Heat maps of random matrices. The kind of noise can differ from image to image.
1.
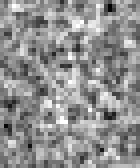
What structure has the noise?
blotchy
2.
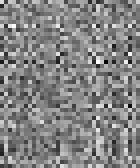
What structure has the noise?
low rank plus noise
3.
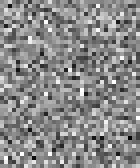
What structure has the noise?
independent entries
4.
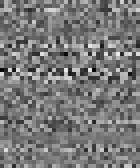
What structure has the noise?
rows of uneven size
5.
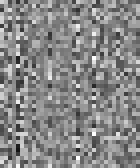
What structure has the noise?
columns of uneven size
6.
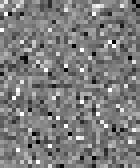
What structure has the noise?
heavy tails
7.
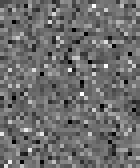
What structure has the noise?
heavy tails
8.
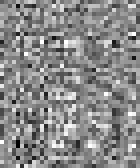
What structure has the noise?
low rank plus noise
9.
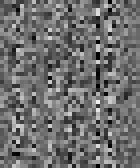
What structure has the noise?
columns of uneven size
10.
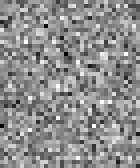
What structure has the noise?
independent entries
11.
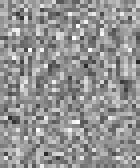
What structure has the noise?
low rank plus noise
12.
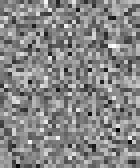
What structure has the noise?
low rank plus noise
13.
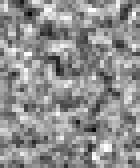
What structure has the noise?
blotchy
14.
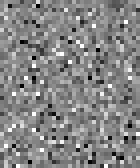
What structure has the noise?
heavy tails
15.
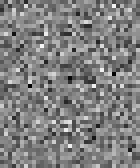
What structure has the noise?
low rank plus noise
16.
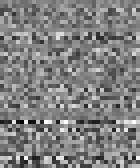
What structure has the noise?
rows of uneven size
